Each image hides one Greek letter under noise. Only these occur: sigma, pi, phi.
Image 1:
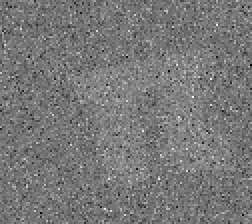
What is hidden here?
light pi
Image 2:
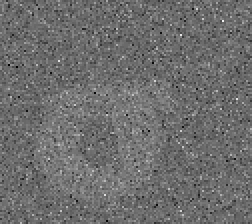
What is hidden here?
light sigma
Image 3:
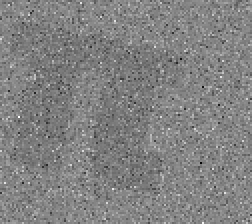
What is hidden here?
dark pi
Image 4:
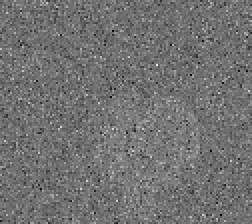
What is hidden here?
light phi
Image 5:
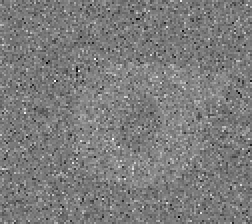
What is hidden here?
light sigma
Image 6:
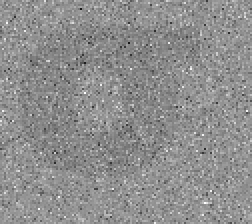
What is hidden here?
dark sigma
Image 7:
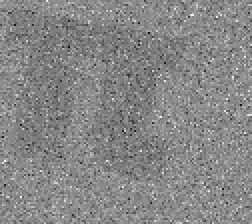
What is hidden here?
dark pi
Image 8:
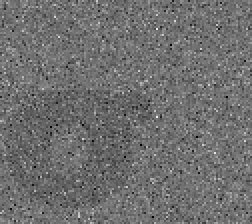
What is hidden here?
dark sigma
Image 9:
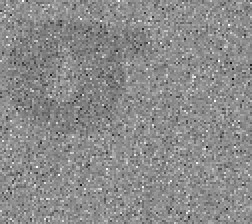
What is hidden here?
dark sigma
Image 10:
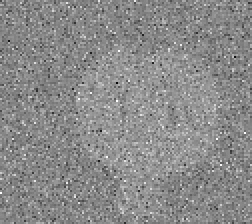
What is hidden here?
light phi
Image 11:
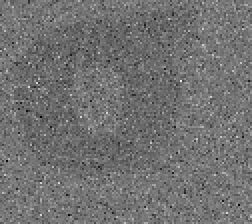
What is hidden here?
dark sigma
